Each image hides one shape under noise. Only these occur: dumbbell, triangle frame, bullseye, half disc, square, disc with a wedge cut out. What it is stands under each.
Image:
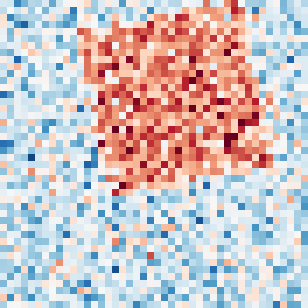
square
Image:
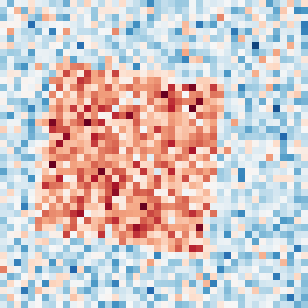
square
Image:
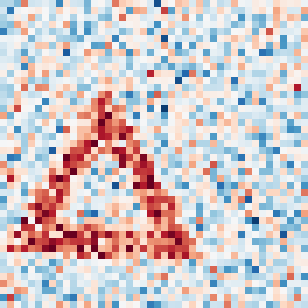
triangle frame
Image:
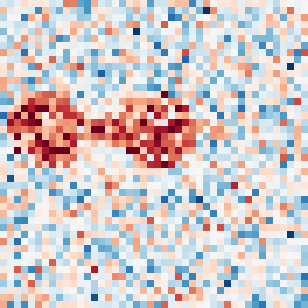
dumbbell
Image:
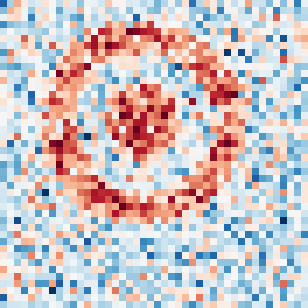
bullseye
